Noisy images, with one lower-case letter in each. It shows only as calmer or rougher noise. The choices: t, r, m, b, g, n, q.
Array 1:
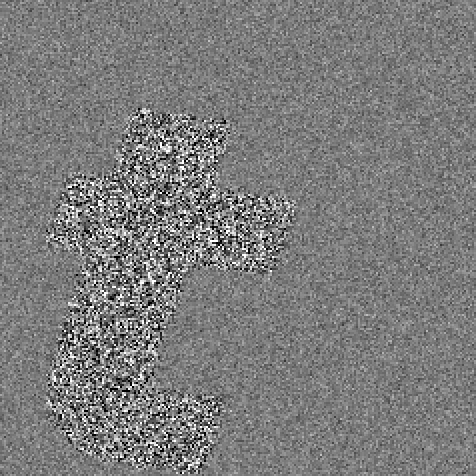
t
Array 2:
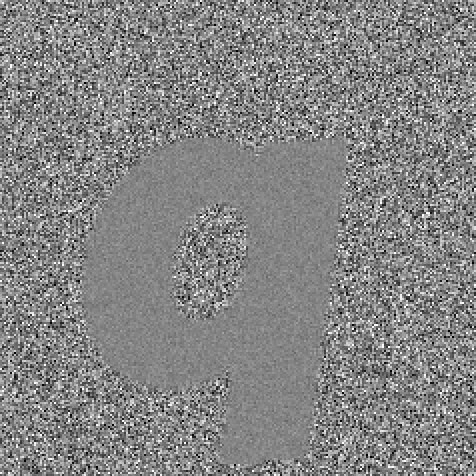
q
